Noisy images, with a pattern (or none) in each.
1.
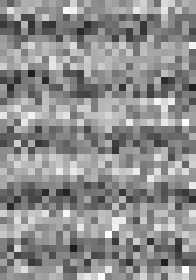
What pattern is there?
horizontal stripes
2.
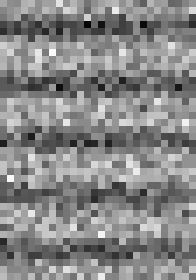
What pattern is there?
horizontal stripes
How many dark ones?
5
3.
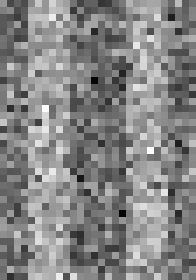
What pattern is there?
vertical stripes
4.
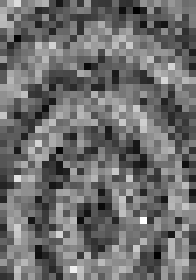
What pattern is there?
rings round one point
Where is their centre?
bottom middle
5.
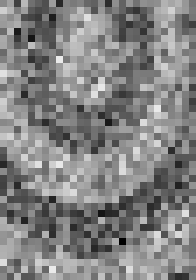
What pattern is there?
rings round one point
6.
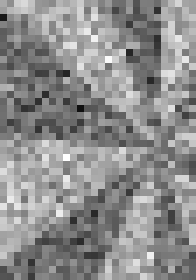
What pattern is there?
spokes from one point
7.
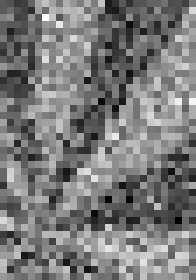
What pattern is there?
spokes from one point
